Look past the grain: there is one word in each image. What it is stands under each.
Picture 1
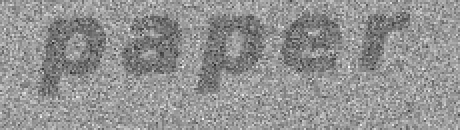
paper
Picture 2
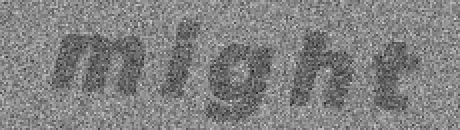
might
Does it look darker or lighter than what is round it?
darker
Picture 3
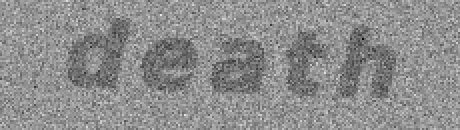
death
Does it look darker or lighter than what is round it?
darker
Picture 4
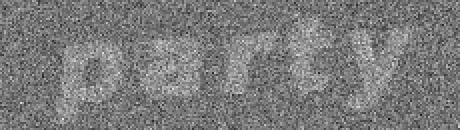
party
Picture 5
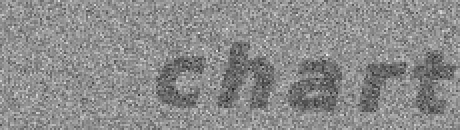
chart
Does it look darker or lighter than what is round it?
darker
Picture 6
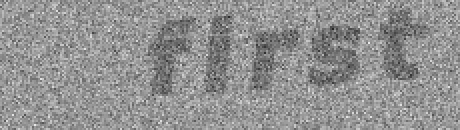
first
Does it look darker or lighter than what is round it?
darker
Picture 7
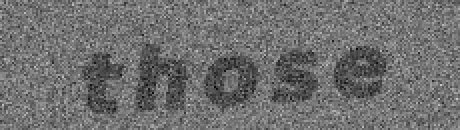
those
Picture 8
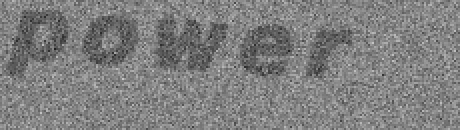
power
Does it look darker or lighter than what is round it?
darker
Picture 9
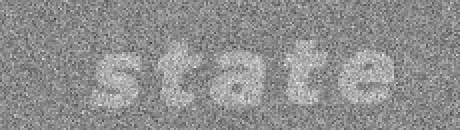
state
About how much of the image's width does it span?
two thirds
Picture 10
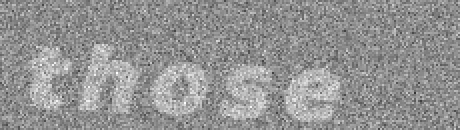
those
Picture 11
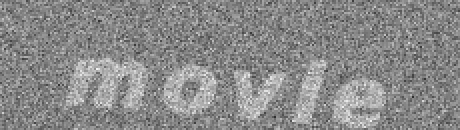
movie
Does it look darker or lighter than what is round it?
lighter
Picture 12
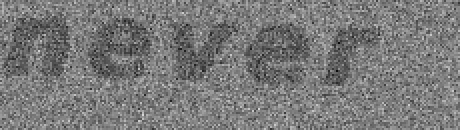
never
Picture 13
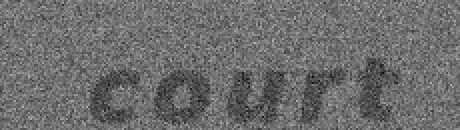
court
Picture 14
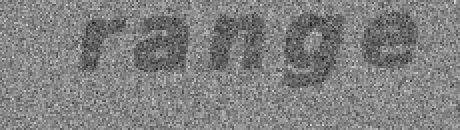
range
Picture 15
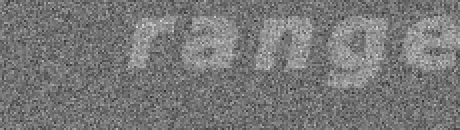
range
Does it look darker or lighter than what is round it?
lighter
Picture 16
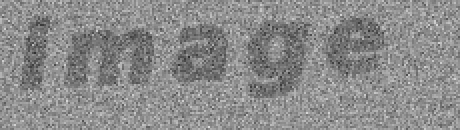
image
